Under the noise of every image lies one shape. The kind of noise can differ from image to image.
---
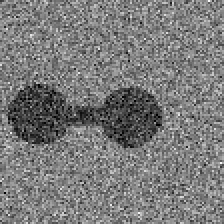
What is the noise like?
independent entries
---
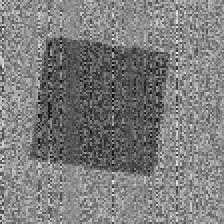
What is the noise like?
columns of uneven size
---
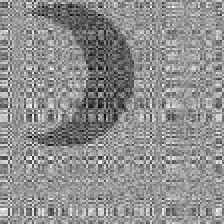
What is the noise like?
low rank plus noise
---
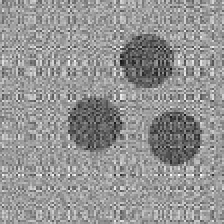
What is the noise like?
low rank plus noise
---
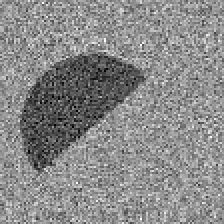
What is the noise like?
low rank plus noise
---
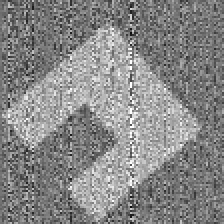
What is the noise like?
columns of uneven size
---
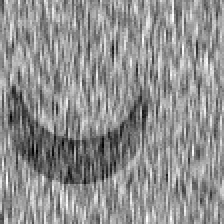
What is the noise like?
streaked along the columns
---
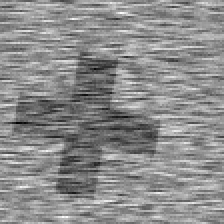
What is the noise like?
streaked along the rows
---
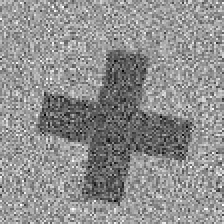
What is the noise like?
low rank plus noise
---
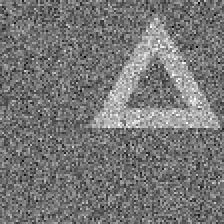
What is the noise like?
independent entries
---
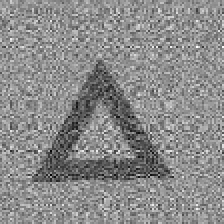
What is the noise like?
low rank plus noise
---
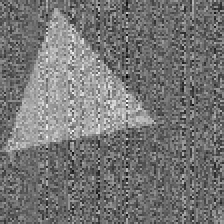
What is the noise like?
columns of uneven size
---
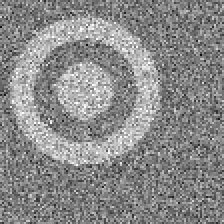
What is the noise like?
independent entries
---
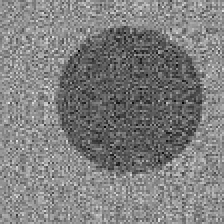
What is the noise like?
low rank plus noise
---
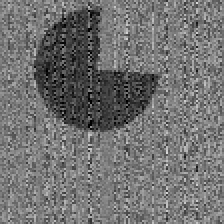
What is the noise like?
columns of uneven size
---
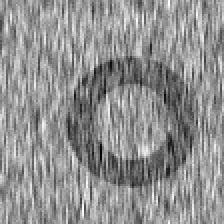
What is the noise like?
streaked along the columns
